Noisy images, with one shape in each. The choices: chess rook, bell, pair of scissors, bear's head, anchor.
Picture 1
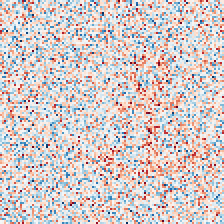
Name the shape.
anchor
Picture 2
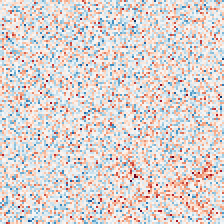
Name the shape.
pair of scissors
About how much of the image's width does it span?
half
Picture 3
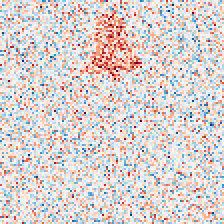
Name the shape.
bell
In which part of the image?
top middle
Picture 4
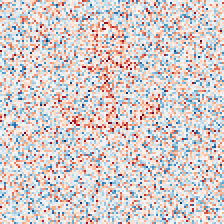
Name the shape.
anchor
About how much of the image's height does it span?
half
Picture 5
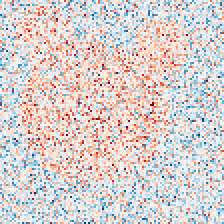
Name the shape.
bear's head
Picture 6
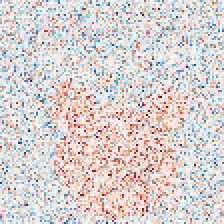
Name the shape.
bear's head
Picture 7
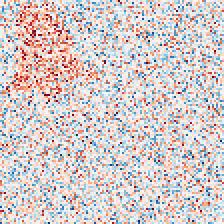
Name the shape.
bell
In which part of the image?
top left
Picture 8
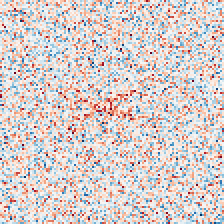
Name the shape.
pair of scissors
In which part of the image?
centre
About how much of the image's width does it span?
a third
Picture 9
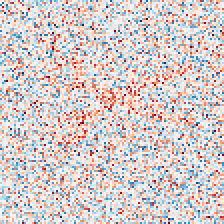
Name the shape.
pair of scissors
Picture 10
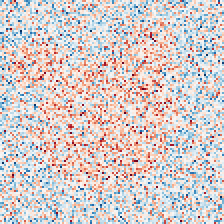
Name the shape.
bear's head
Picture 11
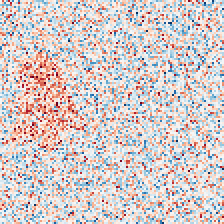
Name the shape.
bell
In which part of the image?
middle left
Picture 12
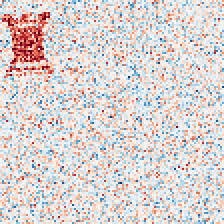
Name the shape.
chess rook
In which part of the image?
top left
